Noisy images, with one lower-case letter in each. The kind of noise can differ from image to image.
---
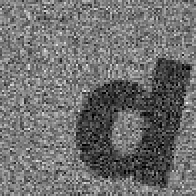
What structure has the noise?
low rank plus noise
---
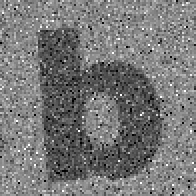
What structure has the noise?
heavy tails
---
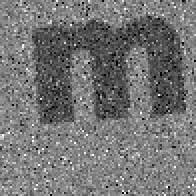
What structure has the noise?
heavy tails
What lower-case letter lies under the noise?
m
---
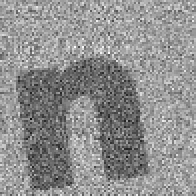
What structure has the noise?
low rank plus noise
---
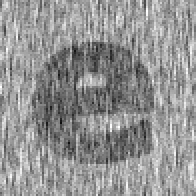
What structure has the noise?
streaked along the columns
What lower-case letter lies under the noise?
e
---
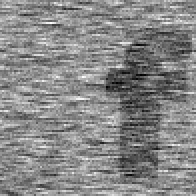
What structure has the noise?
streaked along the rows
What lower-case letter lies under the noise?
f
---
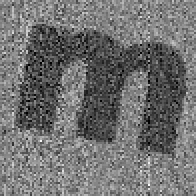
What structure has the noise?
columns of uneven size
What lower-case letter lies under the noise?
m
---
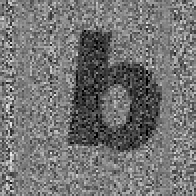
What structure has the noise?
columns of uneven size
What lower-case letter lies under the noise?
b
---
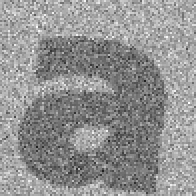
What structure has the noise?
independent entries
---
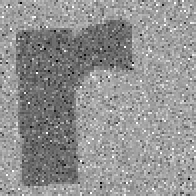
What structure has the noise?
heavy tails
